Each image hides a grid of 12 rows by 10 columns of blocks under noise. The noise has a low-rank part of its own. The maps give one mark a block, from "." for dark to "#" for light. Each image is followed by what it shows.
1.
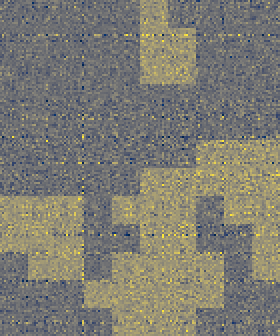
. . . . . # . . . .
. . . . . # # . . .
. . . . . # # . . .
. . . . . . . . . .
. . . . . . . . . .
. . . . . . . # # #
. . . . . # # # # #
# # # . # # # . # #
# # # . . # # . . #
. # # . # # # # . #
. . . # # # # # . .
. . . . # # # . . .
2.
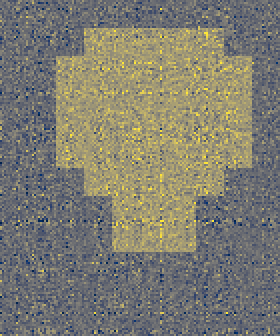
. . . . . . . . . .
. . . # # # # # . .
. . # # # # # # # .
. . # # # # # # # .
. . # # # # # # # .
. . # # # # # # # .
. . . # # # # # . .
. . . . # # # . . .
. . . . # # # . . .
. . . . . . . . . .
. . . . . . . . . .
. . . . . . . . . .
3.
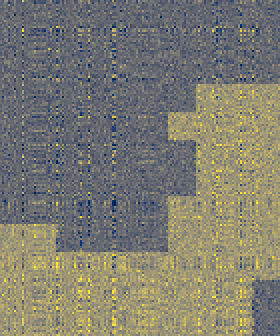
. . . . . . . . . .
. . . . . . . . . .
. . . . . . . . . .
. . . . . . . # # #
. . . . . . # # # #
. . . . . . . # # #
. . . . . . . # # #
. . . . . . # # # #
# # . . . . # # # #
# # # # # # # # # #
# # # # # # # # # .
# # # # # # # # # .
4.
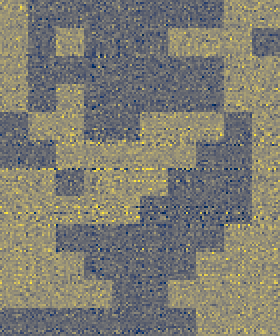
# . . . . . . . # #
# . # . . . # # # .
# . . . . . . . # #
# . # . . . . . # #
. # # . . # # # . #
. . # # # # # . . #
# # . # # # . . . #
# # # # # . . . . #
# # . . . . . . # #
# # # . . . . # # #
# # # # . . # # # #
. . . . . . . # # #
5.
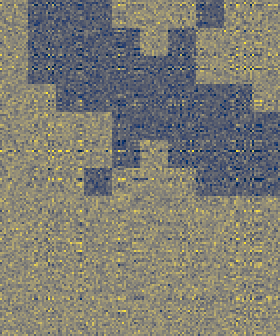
# . . . # # # . # #
# . . . . # . # # #
# . . . . . . # # #
# # . . . . . . . #
# # # # . . . . . .
# # # # . # . . . .
# # # . # # # . . .
# # # # # # # # # #
# # # # # # # # # #
# # # # # # # # # #
# # # # # # # # # #
# # # # # # # # # #
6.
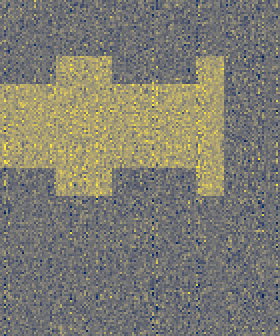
. . . . . . . . . .
. . . . . . . . . .
. . # # . . . # . .
# # # # # # # # . .
# # # # # # # # . .
# # # # # # # # . .
. . # # . . . # . .
. . . . . . . . . .
. . . . . . . . . .
. . . . . . . . . .
. . . . . . . . . .
. . . . . . . . . .
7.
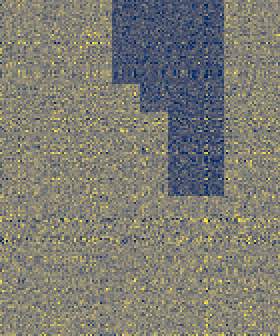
# # # # . . . . # #
# # # # . . . . # #
# # # # . . . . # #
# # # # # . . . # #
# # # # # # . . # #
# # # # # # . . # #
# # # # # # . . # #
# # # # # # # # # #
# # # # # # # # # #
# # # # # # # # # #
# # # # # # # # # #
# # # # # # # # # #
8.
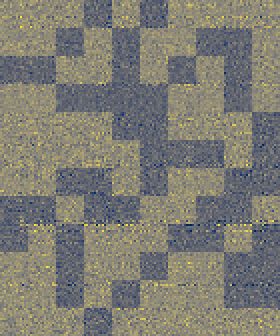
# # # . # . # # # #
# # . # . # # . . #
. . # # . # . # . #
# # . . . . # # . #
# # # # . . # # # .
# # # # # . . . # .
# # . . # . # # . .
. . # . . # # . . #
. # . # # # . . # .
# # . # # . # # . .
# # . # . # # # . .
# # # . # # # # # #
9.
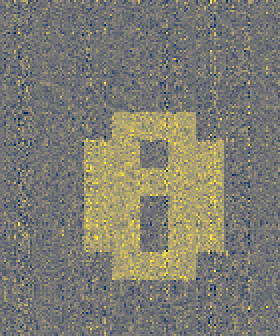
. . . . . . . . . .
. . . . . . . . . .
. . . . . . . . . .
. . . . . . . . . .
. . . . # # # . . .
. . . # # . # # . .
. . . # # # # # . .
. . . # # . # # . .
. . . # # . # # . .
. . . . # # # . . .
. . . . . . . . . .
. . . . . . . . . .
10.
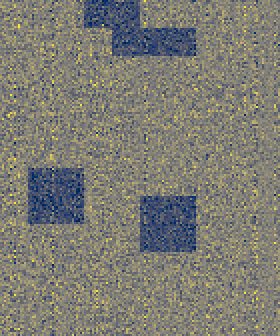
# # # . . # # # # #
# # # # . . . # # #
# # # # # # # # # #
# # # # # # # # # #
# # # # # # # # # #
# # # # # # # # # #
# . . # # # # # # #
# . . # # . . # # #
# # # # # . . # # #
# # # # # # # # # #
# # # # # # # # # #
# # # # # # # # # #
